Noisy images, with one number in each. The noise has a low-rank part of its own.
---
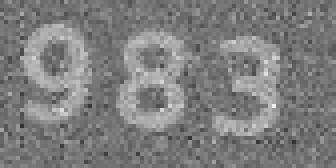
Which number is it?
983
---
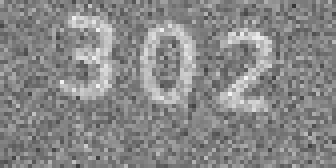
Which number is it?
302
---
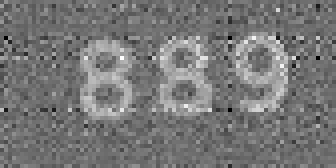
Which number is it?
889
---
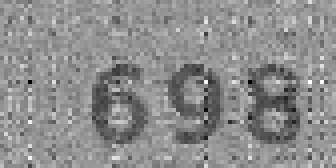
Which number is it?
698
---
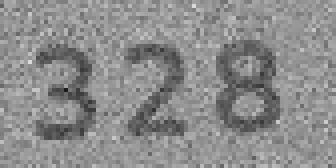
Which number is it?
328
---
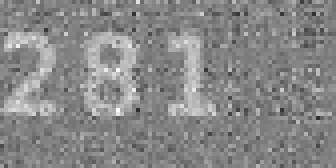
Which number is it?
281
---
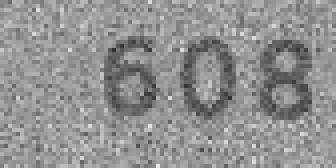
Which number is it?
608
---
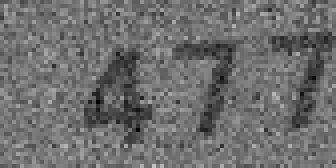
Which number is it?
477
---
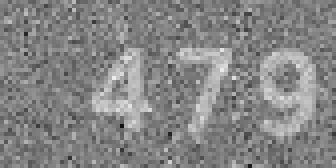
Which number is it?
479
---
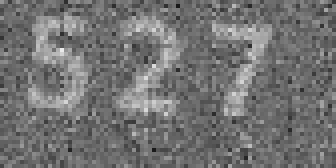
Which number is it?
527
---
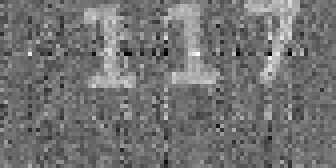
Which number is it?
117
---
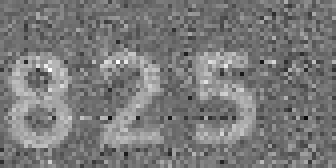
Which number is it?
825
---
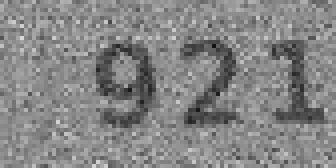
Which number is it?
921
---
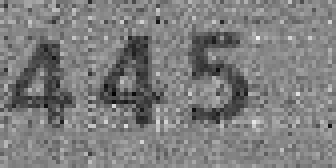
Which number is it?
445
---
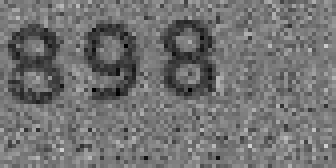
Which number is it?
898
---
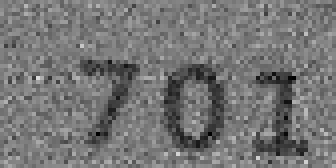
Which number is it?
701
